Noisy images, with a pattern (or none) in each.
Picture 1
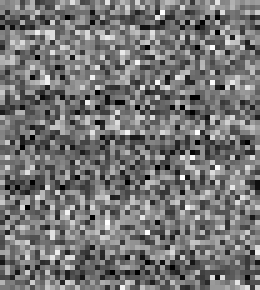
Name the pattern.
bands of rows
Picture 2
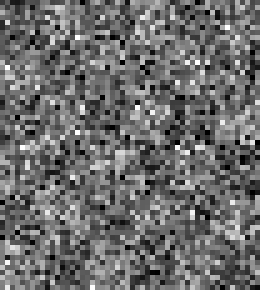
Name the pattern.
a checkerboard
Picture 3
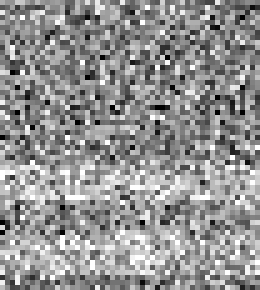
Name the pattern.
bands of rows
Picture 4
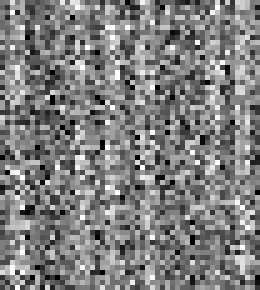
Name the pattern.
bands of columns
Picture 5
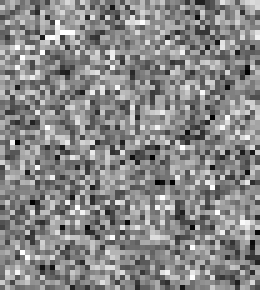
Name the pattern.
a checkerboard
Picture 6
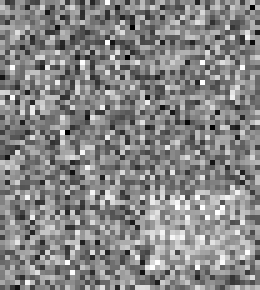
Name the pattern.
one block
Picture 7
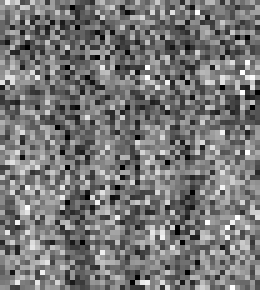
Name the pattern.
bands of rows crossing bands of columns
